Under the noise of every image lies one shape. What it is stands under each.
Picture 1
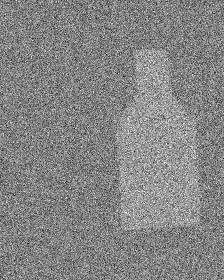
bottle
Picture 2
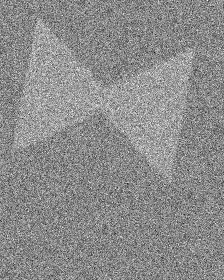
bow tie
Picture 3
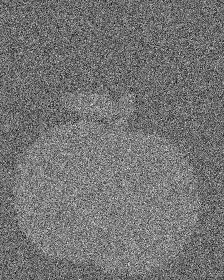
apple
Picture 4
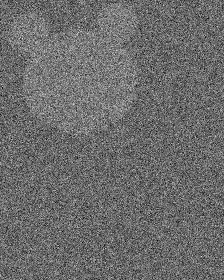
bear's head
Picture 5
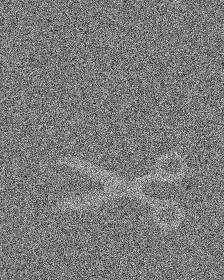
pair of scissors
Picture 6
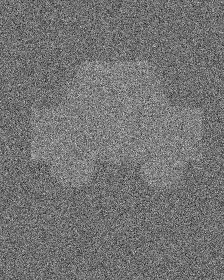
car
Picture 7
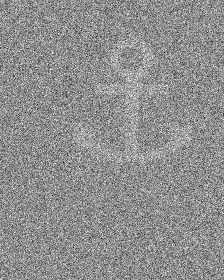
anchor
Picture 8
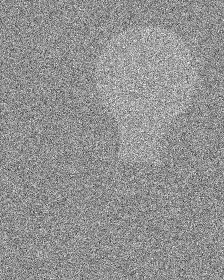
light bulb
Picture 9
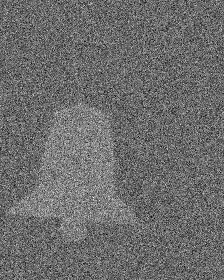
bell
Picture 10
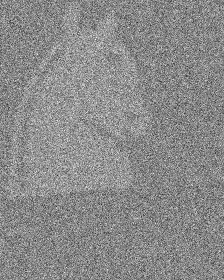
chess knight
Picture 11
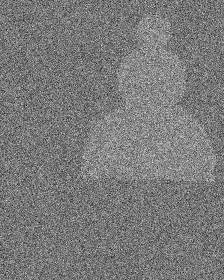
chess pawn
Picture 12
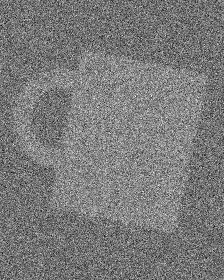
cup
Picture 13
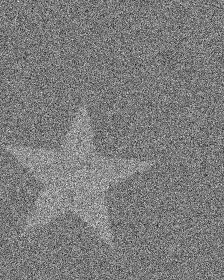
star
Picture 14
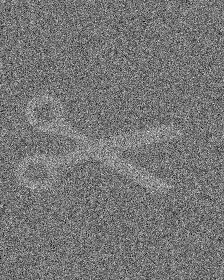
pair of scissors
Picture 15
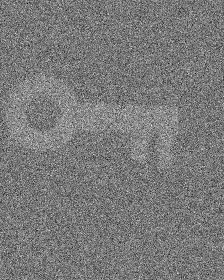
key
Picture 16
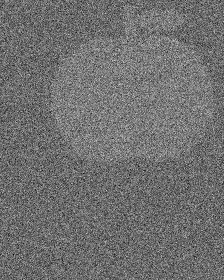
apple
